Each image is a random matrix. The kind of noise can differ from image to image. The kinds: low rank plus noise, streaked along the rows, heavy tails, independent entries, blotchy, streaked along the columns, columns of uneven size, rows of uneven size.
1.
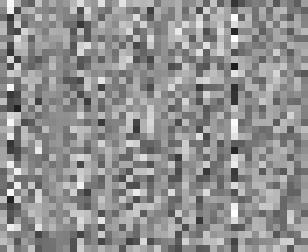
columns of uneven size
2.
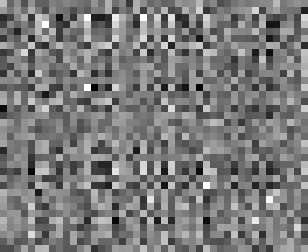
low rank plus noise
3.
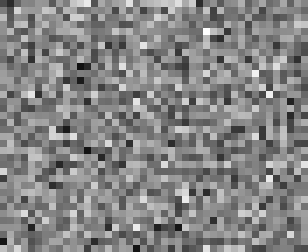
independent entries
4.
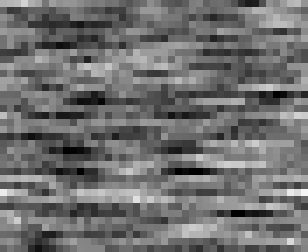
streaked along the rows
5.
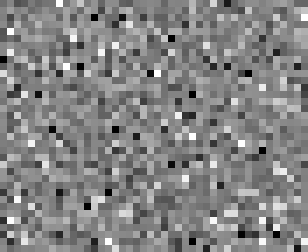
heavy tails
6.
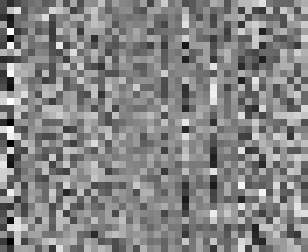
columns of uneven size
